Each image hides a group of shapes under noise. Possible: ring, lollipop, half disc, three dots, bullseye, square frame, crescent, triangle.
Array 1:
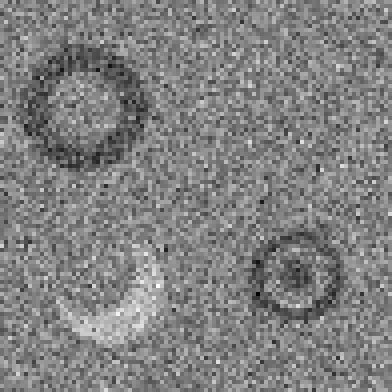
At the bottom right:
bullseye
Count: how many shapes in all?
3
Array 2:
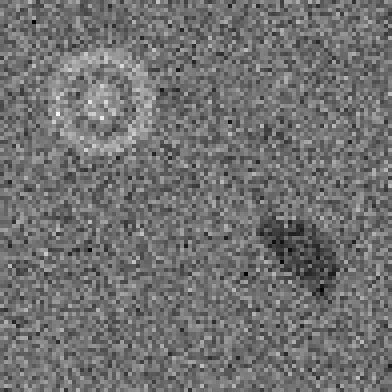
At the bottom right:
half disc
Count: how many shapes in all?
2
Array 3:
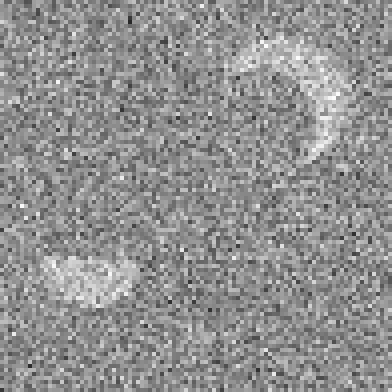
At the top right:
crescent
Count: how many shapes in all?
2
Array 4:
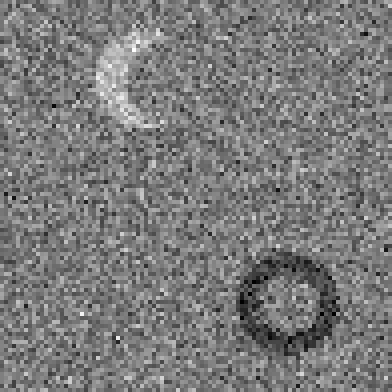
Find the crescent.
top left
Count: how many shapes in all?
2
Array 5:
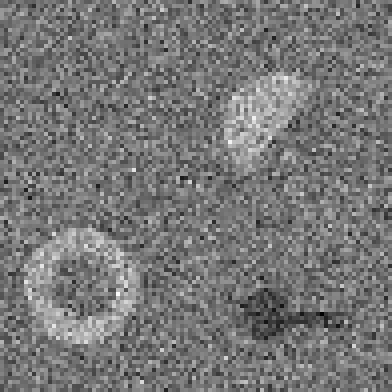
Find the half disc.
top right
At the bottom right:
lollipop
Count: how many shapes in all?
3
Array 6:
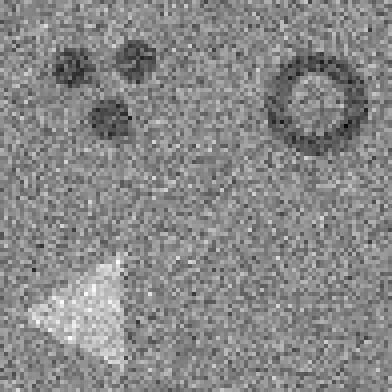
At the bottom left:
triangle
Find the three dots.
top left
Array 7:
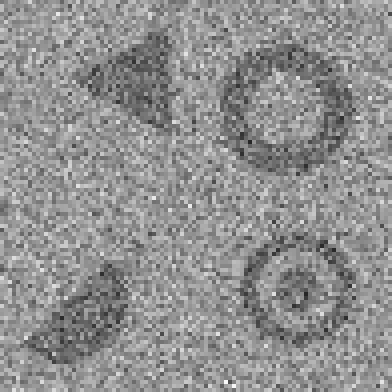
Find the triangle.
top left
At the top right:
ring
